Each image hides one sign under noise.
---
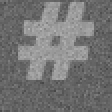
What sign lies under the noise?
hash sign
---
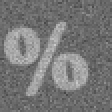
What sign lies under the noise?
percent sign
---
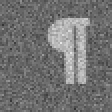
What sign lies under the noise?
pilcrow
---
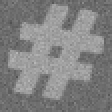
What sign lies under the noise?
hash sign
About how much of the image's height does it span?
nearly all
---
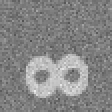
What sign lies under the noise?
infinity sign
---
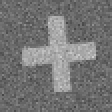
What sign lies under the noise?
plus sign
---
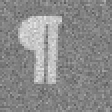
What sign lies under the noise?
pilcrow
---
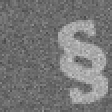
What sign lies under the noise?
section sign
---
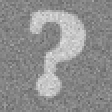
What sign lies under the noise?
question mark
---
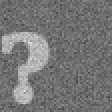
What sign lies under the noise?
question mark
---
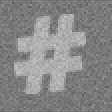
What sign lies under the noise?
hash sign
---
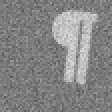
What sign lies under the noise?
pilcrow
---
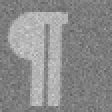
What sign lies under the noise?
pilcrow
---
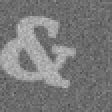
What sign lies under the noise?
ampersand
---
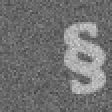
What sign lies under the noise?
section sign
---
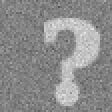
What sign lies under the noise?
question mark
